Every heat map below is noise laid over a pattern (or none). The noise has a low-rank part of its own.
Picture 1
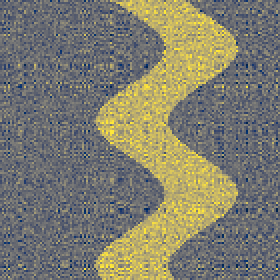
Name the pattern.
a wavy band
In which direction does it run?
top to bottom
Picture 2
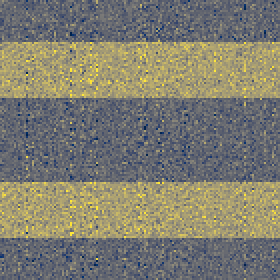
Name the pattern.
horizontal stripes
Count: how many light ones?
2
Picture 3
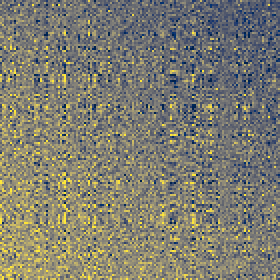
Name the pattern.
a smooth slope
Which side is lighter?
bottom left
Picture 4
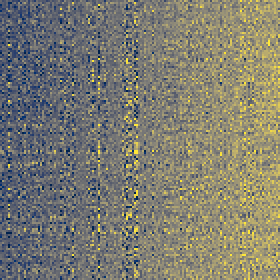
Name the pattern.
a smooth slope
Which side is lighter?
right
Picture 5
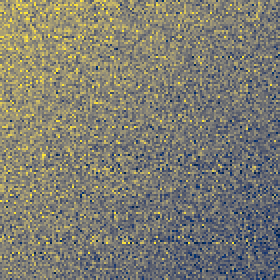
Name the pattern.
a smooth slope
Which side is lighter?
top left
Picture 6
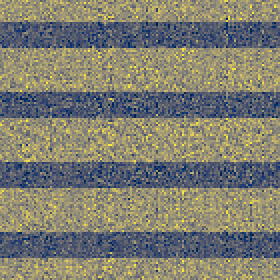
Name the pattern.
horizontal stripes
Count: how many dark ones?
4
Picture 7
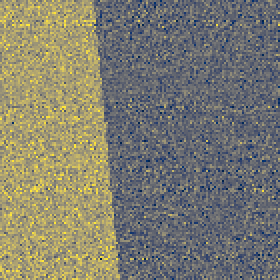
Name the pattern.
a sharp edge
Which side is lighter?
left
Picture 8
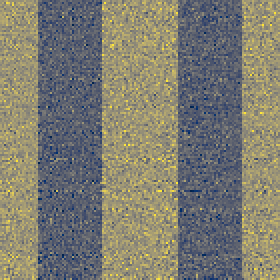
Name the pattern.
vertical stripes
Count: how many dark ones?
2
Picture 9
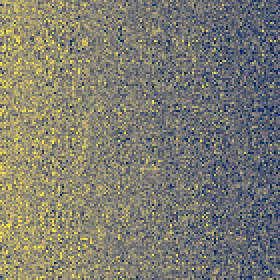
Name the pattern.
a smooth slope
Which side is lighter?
left
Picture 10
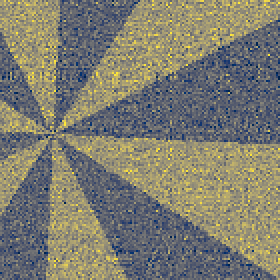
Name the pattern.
spokes from one point
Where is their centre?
middle left
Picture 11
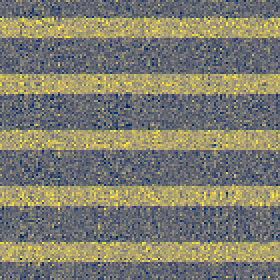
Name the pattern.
horizontal stripes
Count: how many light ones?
5
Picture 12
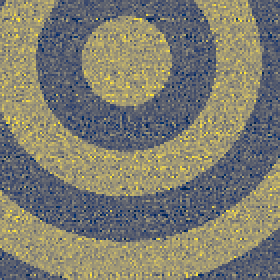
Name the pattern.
rings round one point
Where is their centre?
top middle
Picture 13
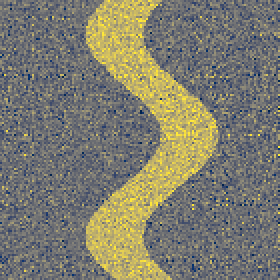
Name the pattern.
a wavy band
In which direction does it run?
top to bottom
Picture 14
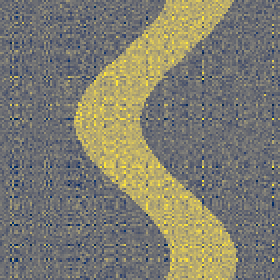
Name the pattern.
a wavy band
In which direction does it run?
top to bottom
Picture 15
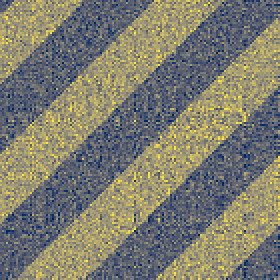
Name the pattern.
diagonal stripes
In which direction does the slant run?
bottom left to top right
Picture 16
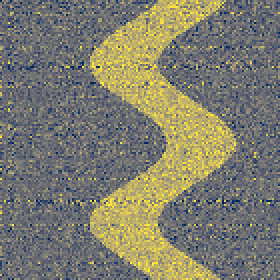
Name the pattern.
a wavy band
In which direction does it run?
top to bottom
